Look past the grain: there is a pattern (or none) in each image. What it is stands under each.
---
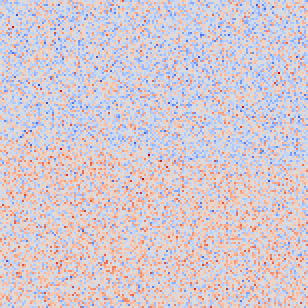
a sharp edge
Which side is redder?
bottom
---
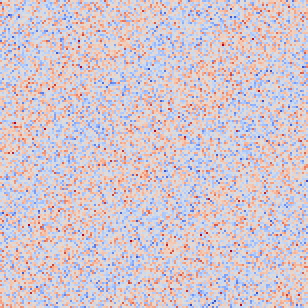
diagonal stripes
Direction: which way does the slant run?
bottom left to top right
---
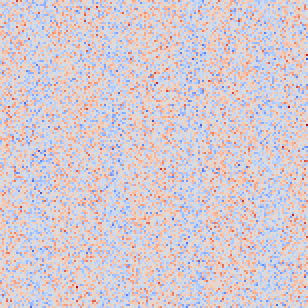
vertical stripes
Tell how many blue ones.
4
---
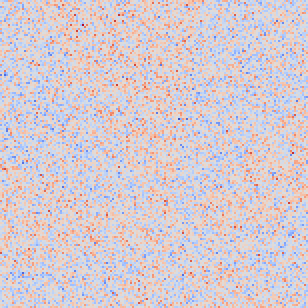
spokes from one point
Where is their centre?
bottom middle
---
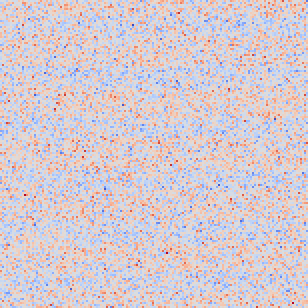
horizontal stripes
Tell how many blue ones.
6
